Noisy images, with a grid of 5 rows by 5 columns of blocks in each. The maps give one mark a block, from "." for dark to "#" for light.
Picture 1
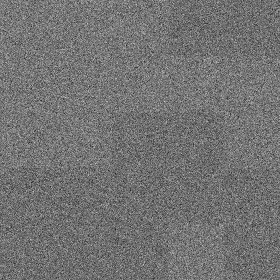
# # # . .
# # # # #
# # . . #
. . . . .
. . . # .
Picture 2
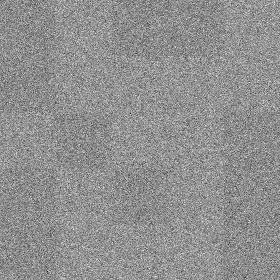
. # . . #
. # # # #
# . # # .
. # . # .
. # # # .
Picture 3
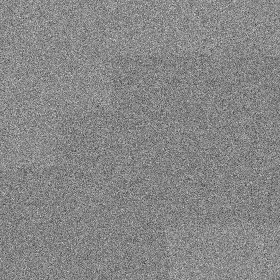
# # # # #
# # . . .
# . . . .
. . . . .
. . . # #
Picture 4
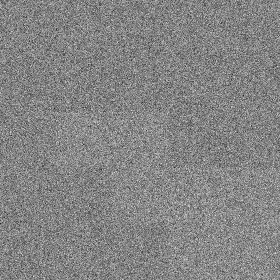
. . . . .
. . . . .
. # # . .
. . # # #
. . . # #
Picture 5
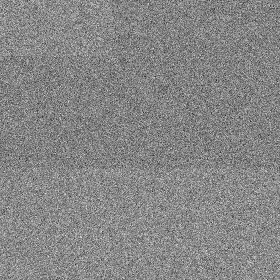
# # . . .
. . . . .
. . . . .
# # # # #
# # # # #
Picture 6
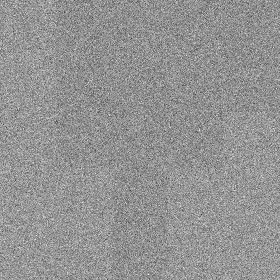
# . . . .
# . . . .
# . . . #
# # . # #
# # . # #
